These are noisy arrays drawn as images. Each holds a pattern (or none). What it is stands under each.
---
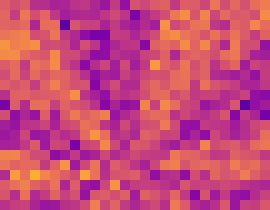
spokes from one point
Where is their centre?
bottom middle
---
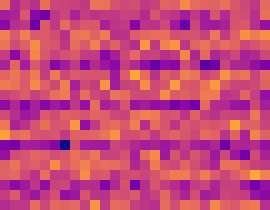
horizontal stripes
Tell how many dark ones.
5
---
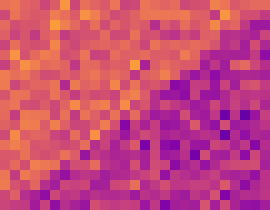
a sharp edge
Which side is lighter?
top left
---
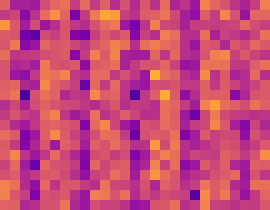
vertical stripes
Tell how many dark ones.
5
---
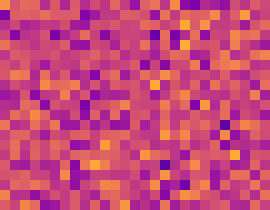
only noise
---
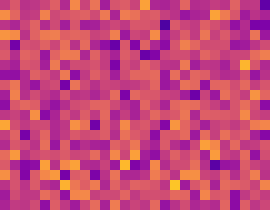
only noise
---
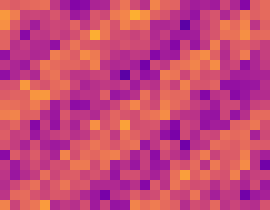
diagonal stripes
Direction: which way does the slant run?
bottom left to top right
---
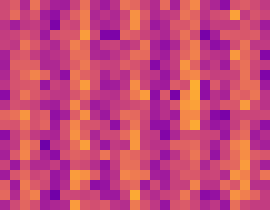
vertical stripes
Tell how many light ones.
5
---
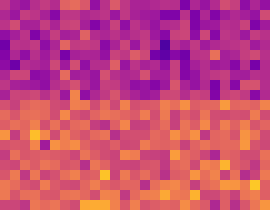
a sharp edge
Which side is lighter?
bottom
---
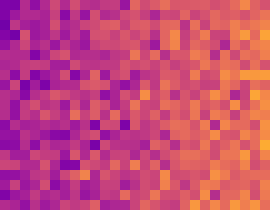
a smooth slope
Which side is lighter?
right
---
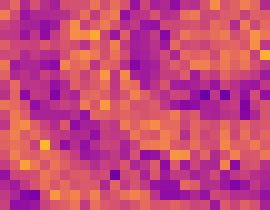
rings round one point
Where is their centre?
top right
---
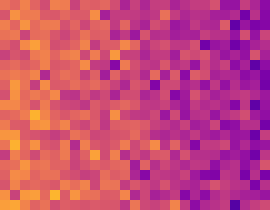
a smooth slope
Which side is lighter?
left
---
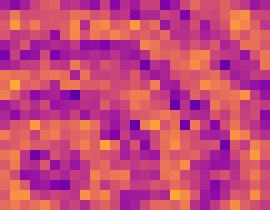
rings round one point
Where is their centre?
bottom left
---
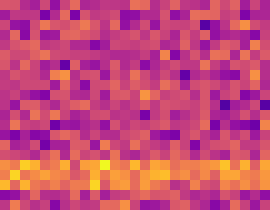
one horizontal stripe
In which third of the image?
bottom
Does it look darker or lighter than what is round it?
lighter
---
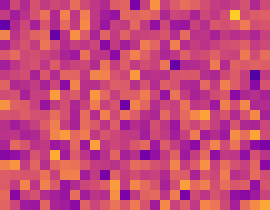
only noise
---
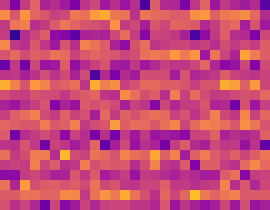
horizontal stripes
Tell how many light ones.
6
